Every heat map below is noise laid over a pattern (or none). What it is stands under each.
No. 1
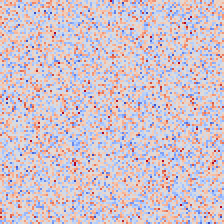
only noise
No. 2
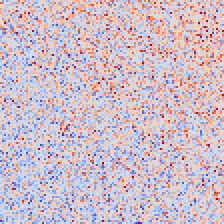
a smooth slope
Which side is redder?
top right
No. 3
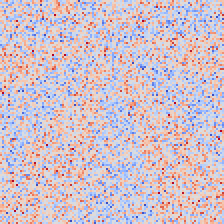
spokes from one point
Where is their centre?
top middle
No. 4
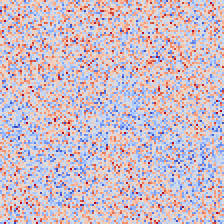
a wavy band
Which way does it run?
left to right
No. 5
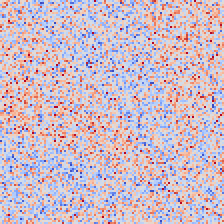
spokes from one point
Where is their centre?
bottom right
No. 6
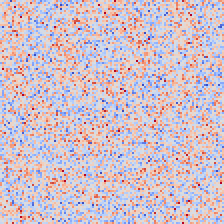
rings round one point
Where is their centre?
top middle
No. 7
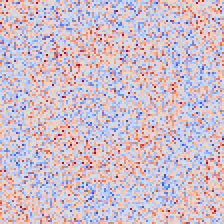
rings round one point
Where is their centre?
centre
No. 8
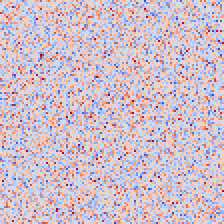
only noise
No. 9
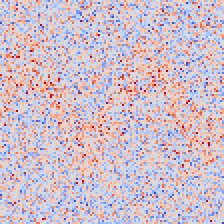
a wavy band
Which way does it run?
left to right
